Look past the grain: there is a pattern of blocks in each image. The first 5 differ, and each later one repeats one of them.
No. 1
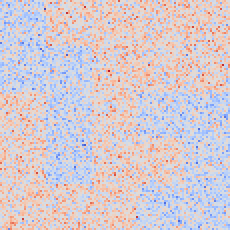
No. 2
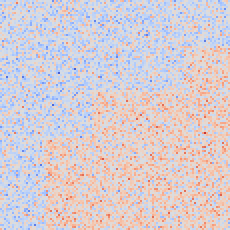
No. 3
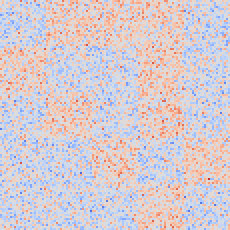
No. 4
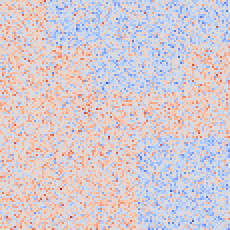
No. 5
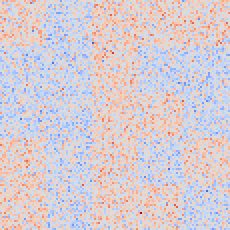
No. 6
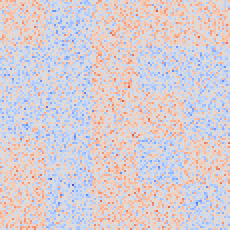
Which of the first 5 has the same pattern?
5
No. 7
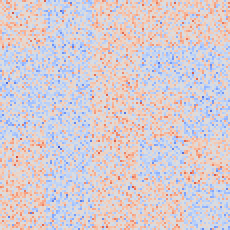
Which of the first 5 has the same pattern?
5
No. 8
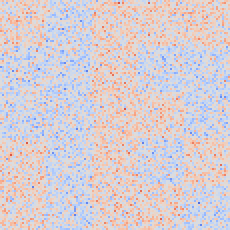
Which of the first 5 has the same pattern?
5
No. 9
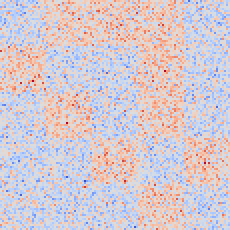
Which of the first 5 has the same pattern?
3
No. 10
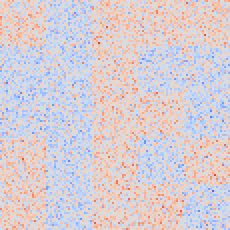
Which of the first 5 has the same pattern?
5
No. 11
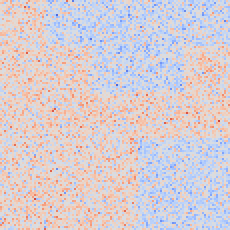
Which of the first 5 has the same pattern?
4
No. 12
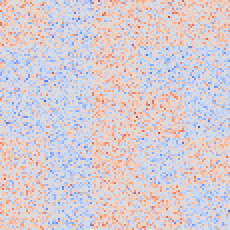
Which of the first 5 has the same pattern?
5
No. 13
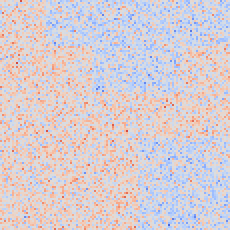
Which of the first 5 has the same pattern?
4
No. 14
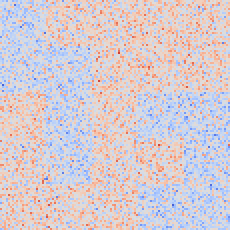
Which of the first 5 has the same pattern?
1
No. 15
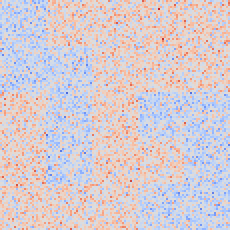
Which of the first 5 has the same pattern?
1
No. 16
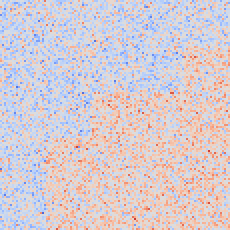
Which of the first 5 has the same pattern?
2
